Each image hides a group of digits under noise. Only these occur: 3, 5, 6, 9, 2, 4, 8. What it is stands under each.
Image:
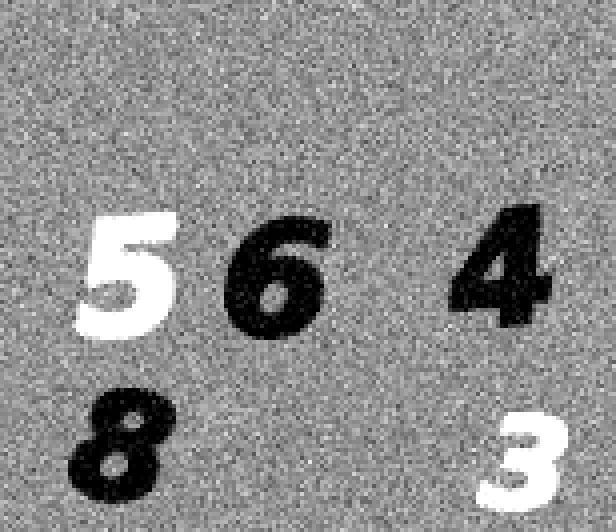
middle left: light 5; centre: dark 6; middle right: dark 4; bottom left: dark 8; bottom right: light 3
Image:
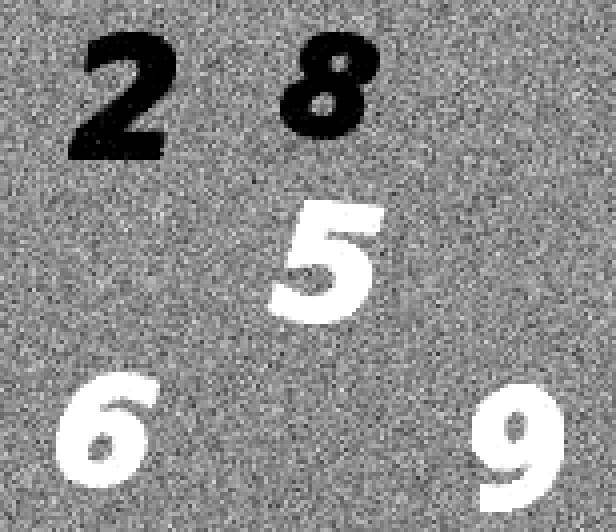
top left: dark 2; top middle: dark 8; centre: light 5; bottom left: light 6; bottom right: light 9
